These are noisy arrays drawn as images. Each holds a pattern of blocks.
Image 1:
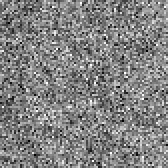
top and bottom mirror each other
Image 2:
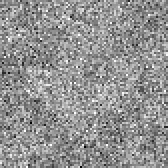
mirrored about the diagonal from the bottom left
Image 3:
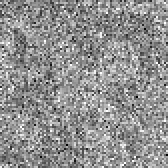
no symmetry
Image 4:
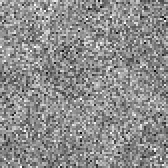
mirrored about the diagonal from the top left
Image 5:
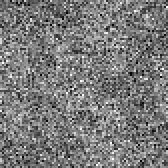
top and bottom mirror each other
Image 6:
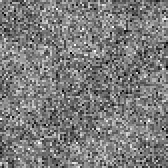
mirrored about the diagonal from the top left
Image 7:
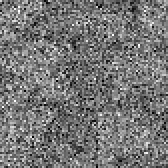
no symmetry
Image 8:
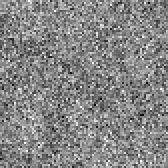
the same after a half turn
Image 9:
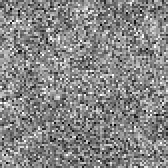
left and right mirror each other
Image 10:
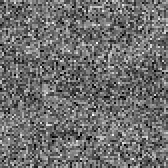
the same after a half turn
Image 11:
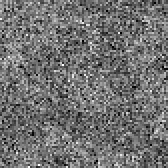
mirrored about the diagonal from the top left
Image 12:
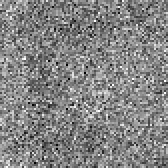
top and bottom mirror each other
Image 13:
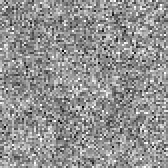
mirrored about the diagonal from the top left
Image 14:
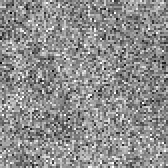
no symmetry
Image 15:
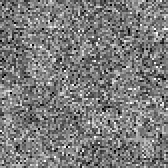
mirrored about the diagonal from the bottom left
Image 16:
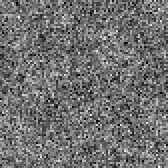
mirrored about the diagonal from the bottom left
